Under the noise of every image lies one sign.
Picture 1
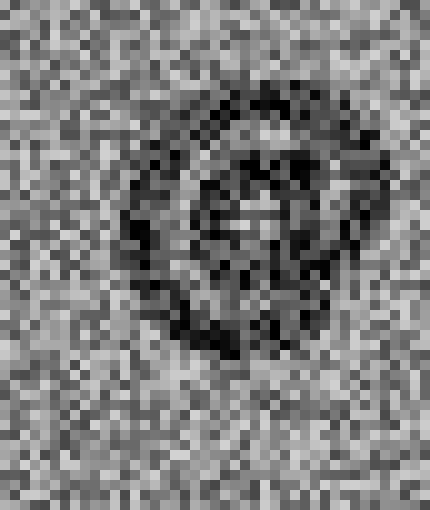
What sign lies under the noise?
at sign
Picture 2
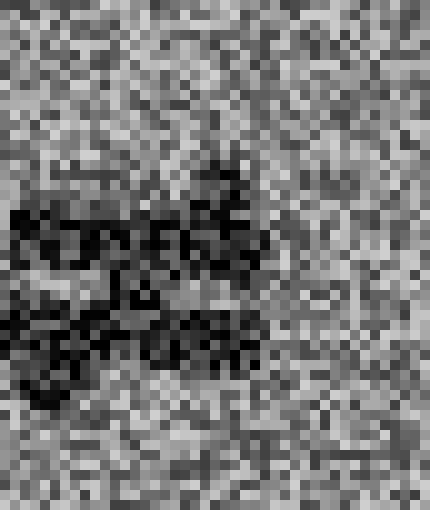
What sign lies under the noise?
not-equal sign
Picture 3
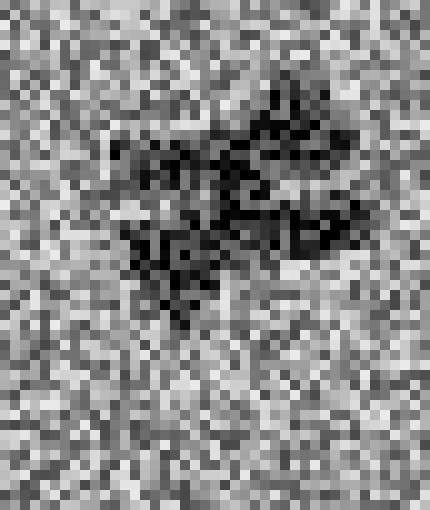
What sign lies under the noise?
not-equal sign
